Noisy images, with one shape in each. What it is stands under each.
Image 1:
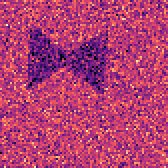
bow tie
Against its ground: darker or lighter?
darker
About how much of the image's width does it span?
half
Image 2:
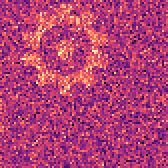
gear
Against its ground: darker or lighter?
lighter
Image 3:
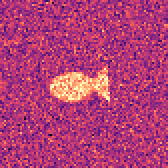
fish
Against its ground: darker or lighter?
lighter
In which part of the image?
centre
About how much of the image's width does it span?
a third
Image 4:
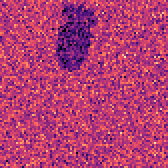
footprint
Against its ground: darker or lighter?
darker
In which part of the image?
top middle
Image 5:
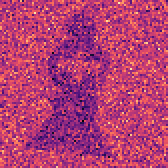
chess bishop
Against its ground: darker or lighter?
darker
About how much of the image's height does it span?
nearly all
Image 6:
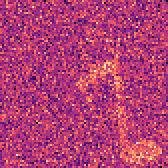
musical note
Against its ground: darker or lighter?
lighter
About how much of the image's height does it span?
two thirds
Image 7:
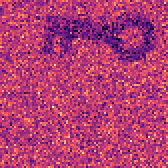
key
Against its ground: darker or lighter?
darker
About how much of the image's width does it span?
two thirds
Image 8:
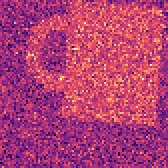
cup
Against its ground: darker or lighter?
lighter
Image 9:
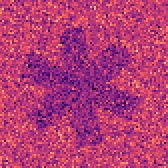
asterisk
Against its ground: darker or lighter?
darker
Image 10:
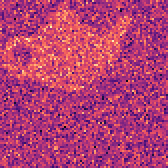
teapot
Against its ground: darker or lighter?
lighter
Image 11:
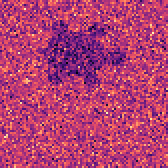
turtle
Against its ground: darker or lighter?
darker
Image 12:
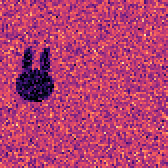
rabbit's head
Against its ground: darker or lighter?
darker
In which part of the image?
middle left
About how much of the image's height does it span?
a third
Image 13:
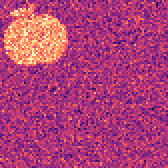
apple
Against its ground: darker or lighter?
lighter
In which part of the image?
top left
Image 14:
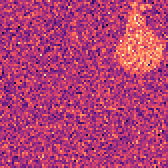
pear
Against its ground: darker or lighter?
lighter
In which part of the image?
top right
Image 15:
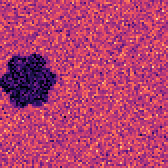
flower
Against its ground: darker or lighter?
darker
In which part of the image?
middle left
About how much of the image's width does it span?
a third
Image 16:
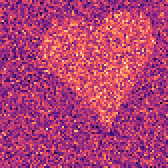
heart
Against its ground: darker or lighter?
lighter
